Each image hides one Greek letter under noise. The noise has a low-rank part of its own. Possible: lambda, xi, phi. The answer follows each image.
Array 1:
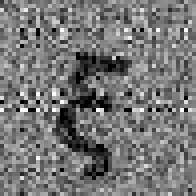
dark xi
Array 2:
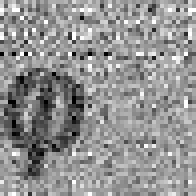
dark phi
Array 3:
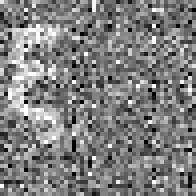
light xi
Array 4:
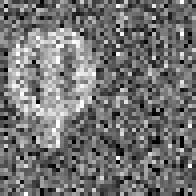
light phi
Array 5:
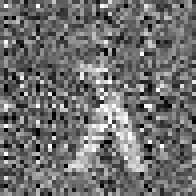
light lambda
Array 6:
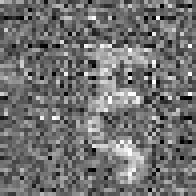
light xi
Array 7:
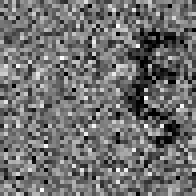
dark xi
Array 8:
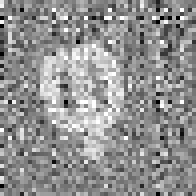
light phi
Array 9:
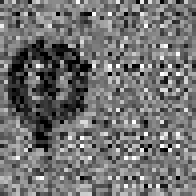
dark phi
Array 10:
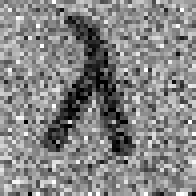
dark lambda
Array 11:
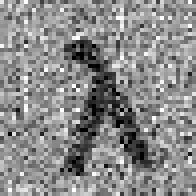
dark lambda
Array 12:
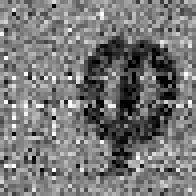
dark phi
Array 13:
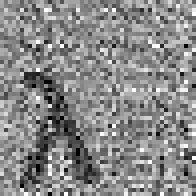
dark lambda
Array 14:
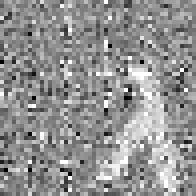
light lambda
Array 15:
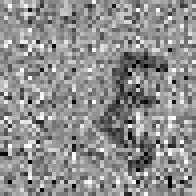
dark xi
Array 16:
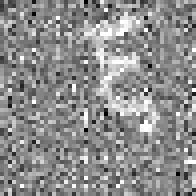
light xi
